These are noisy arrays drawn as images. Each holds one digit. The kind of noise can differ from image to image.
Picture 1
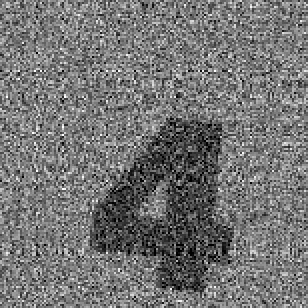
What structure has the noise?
low rank plus noise
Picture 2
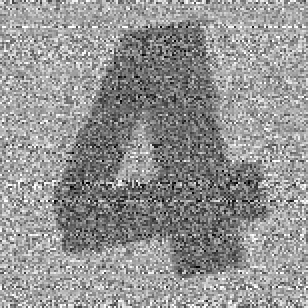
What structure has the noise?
rows of uneven size
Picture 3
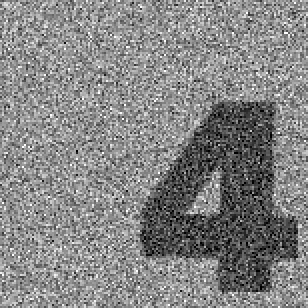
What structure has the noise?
independent entries
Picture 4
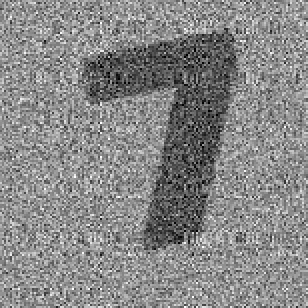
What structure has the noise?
low rank plus noise
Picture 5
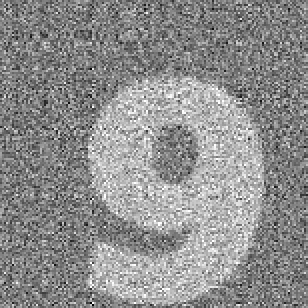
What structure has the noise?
low rank plus noise
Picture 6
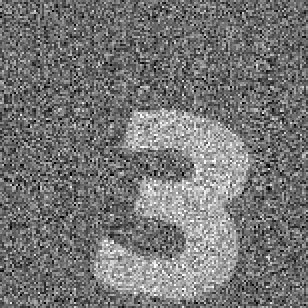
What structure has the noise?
low rank plus noise
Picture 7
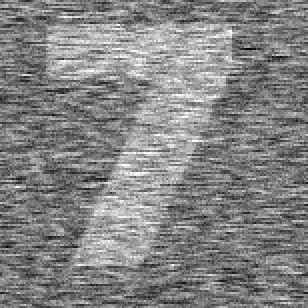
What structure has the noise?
streaked along the rows
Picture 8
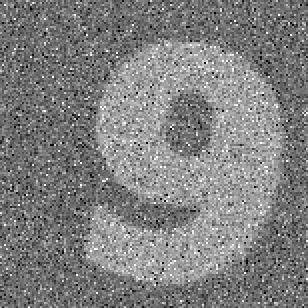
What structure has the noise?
heavy tails
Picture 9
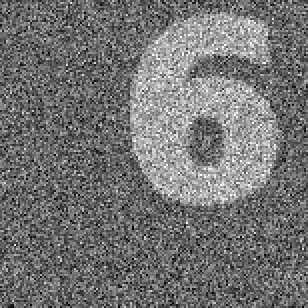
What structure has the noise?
independent entries
